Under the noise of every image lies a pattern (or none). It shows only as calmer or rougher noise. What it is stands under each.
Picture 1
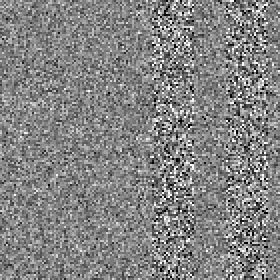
bands of columns
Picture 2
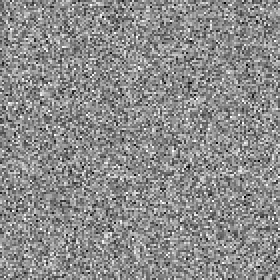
only noise
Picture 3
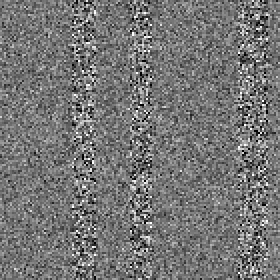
bands of columns
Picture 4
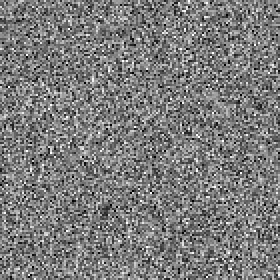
only noise
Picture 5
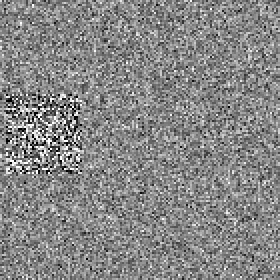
one block
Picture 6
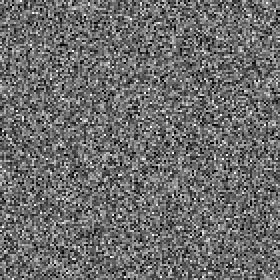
only noise
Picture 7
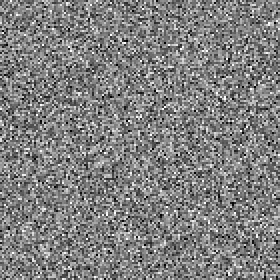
only noise
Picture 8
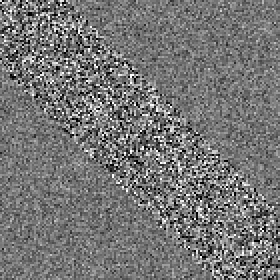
a diagonal band
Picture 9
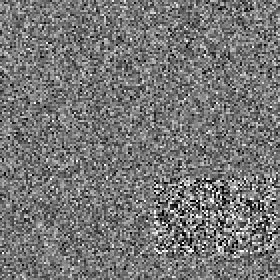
one block
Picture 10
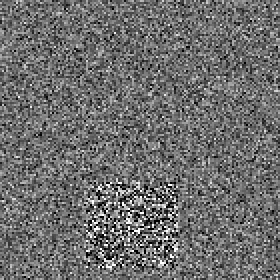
one block
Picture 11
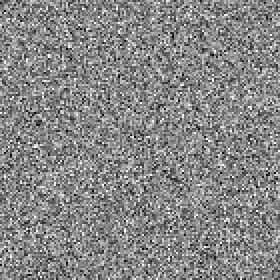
only noise
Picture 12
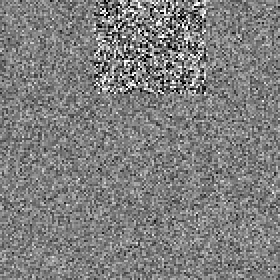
one block
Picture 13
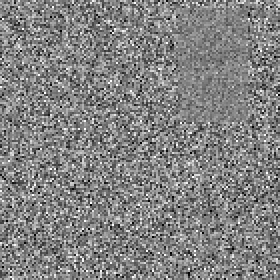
one block
